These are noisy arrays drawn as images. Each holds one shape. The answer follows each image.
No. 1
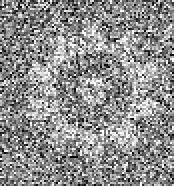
gear
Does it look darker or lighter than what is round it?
lighter
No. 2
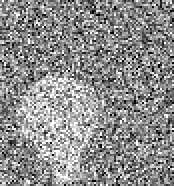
light bulb
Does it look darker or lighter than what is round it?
lighter
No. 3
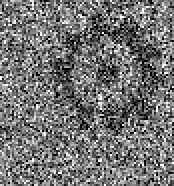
gear
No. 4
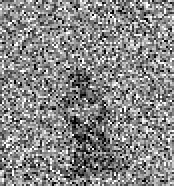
chess bishop
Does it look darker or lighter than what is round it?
darker
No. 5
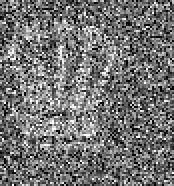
chess queen
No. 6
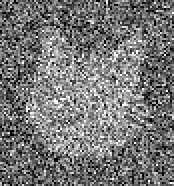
cat's head
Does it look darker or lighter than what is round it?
lighter
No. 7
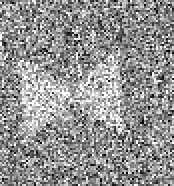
bow tie
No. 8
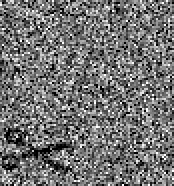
pair of scissors
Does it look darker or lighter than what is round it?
darker
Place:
bottom left
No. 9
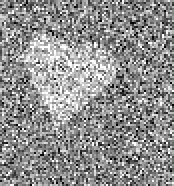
heart
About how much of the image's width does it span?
half
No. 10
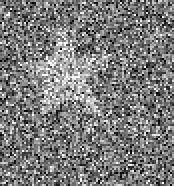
star
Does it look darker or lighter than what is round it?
lighter
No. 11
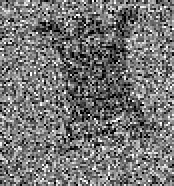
chess rook
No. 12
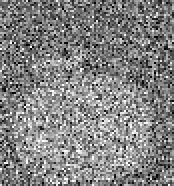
apple
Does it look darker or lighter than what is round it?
lighter
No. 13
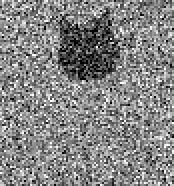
cat's head
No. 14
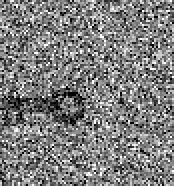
key
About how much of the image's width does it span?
half
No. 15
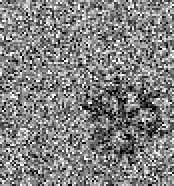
snowflake
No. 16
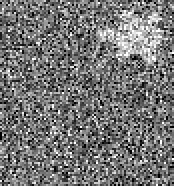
turtle
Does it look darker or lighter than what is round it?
lighter
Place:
top right
